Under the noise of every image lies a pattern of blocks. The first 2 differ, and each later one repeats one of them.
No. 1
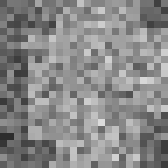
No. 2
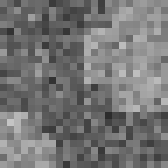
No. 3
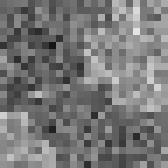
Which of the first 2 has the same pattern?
2
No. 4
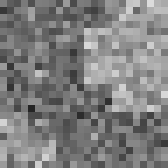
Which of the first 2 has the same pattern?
2
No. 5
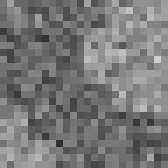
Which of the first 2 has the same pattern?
2
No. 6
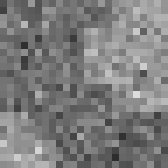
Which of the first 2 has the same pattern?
2
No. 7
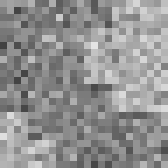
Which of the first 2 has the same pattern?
2
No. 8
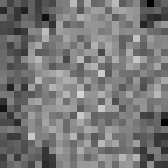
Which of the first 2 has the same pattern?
1
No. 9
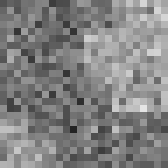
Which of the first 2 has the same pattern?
2
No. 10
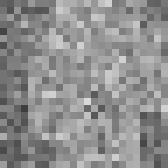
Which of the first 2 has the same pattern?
1
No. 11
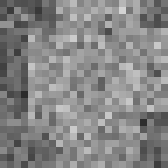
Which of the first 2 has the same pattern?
1
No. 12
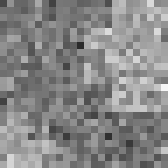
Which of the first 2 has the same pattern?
2
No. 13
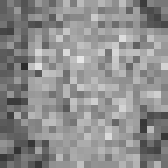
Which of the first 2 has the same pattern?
1
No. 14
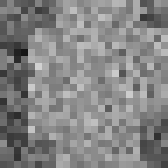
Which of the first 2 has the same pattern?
1
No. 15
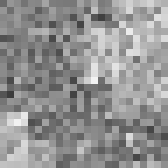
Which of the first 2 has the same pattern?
2
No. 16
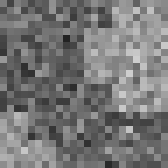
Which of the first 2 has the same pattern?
2
